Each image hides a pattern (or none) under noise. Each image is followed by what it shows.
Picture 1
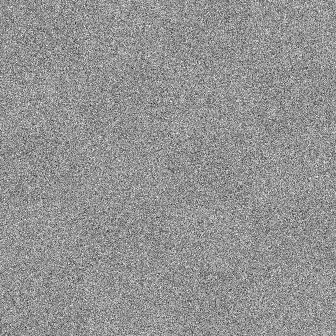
a checkerboard
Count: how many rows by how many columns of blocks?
5 by 4
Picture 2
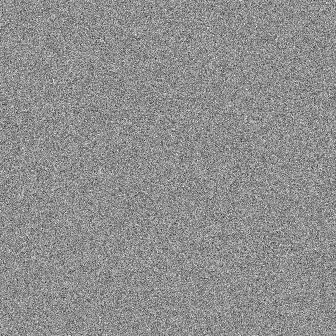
only noise
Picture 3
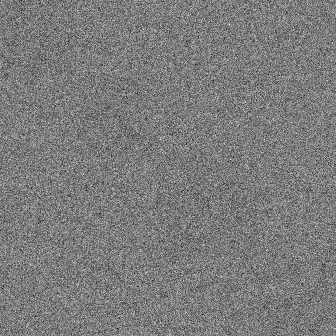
blocks along the diagonal
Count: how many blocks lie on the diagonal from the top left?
4
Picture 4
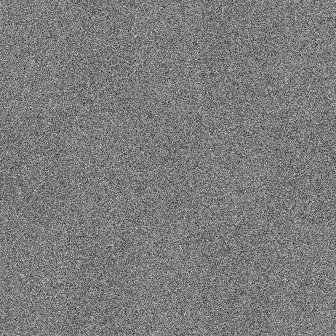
a checkerboard
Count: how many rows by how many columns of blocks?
3 by 5
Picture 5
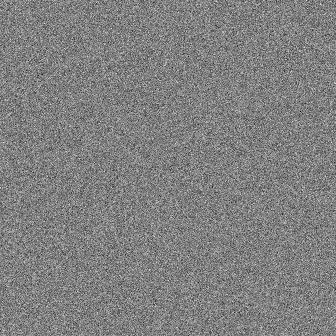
only noise
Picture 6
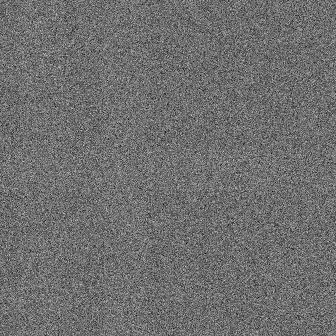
bands of rows crossing bands of columns
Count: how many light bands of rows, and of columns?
1 and 2
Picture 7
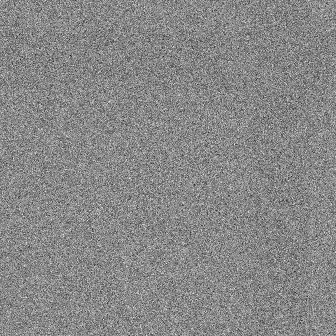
bands of rows crossing bands of columns
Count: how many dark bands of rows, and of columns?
1 and 1
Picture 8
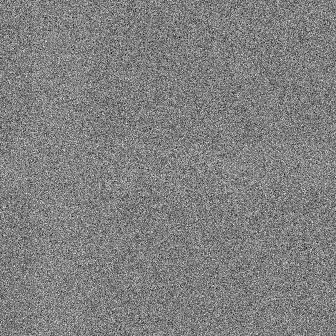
bands of rows crossing bands of columns
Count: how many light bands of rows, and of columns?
1 and 1
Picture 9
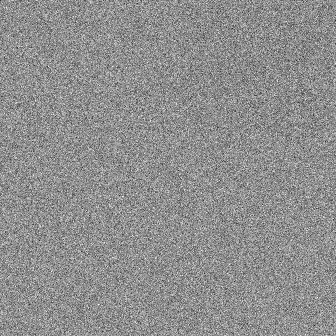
one block
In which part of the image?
top right
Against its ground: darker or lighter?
darker
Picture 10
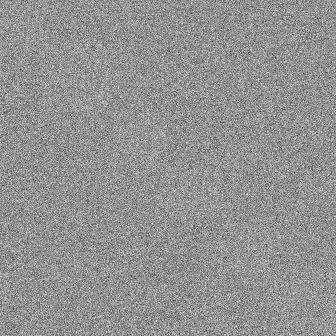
blocks along the diagonal
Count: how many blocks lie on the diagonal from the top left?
6
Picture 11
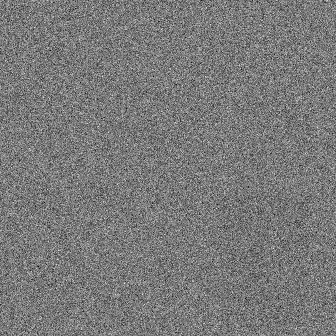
one block
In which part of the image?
bottom right
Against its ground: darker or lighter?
darker
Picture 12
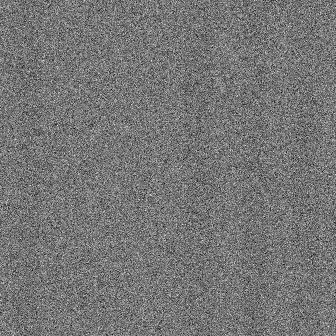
bands of columns
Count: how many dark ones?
4
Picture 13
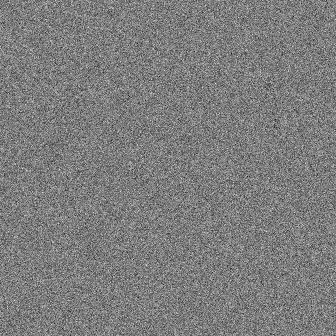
only noise
